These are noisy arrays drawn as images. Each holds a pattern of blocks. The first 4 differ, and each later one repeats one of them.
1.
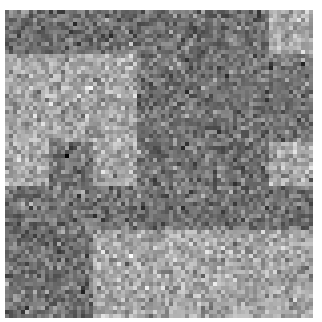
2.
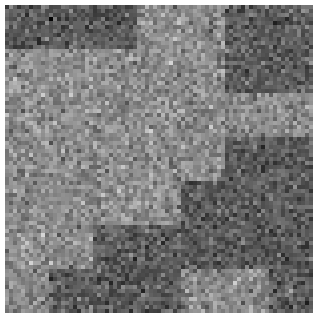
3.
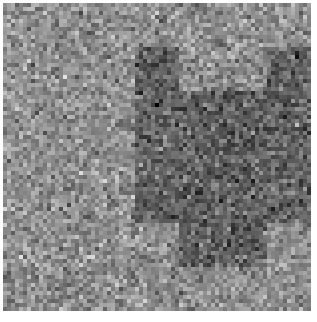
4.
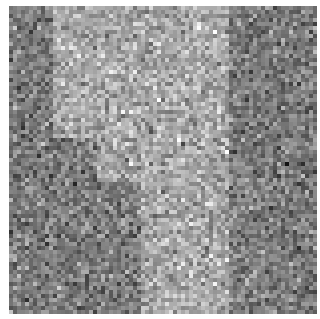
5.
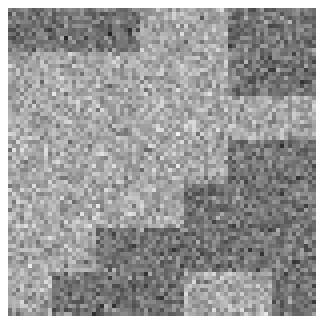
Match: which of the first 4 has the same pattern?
2
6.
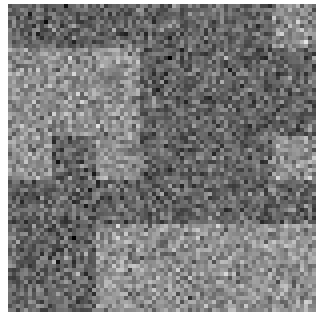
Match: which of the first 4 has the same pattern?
1
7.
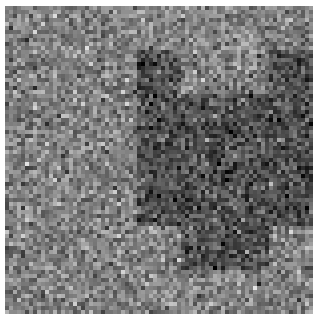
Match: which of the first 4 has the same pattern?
3
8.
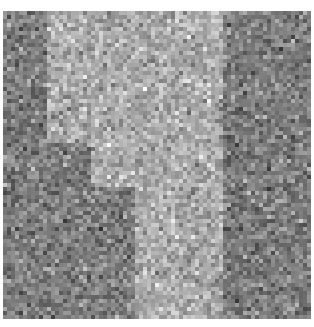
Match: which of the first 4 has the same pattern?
4
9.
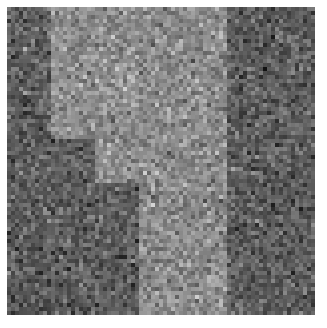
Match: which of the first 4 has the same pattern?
4
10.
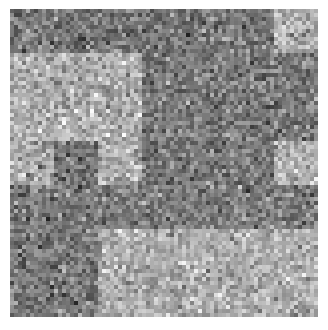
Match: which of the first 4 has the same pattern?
1
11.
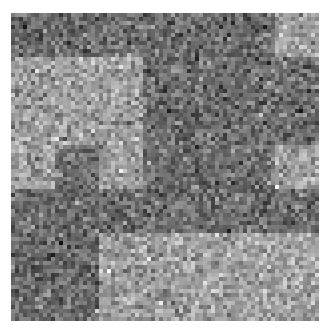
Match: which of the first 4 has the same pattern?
1
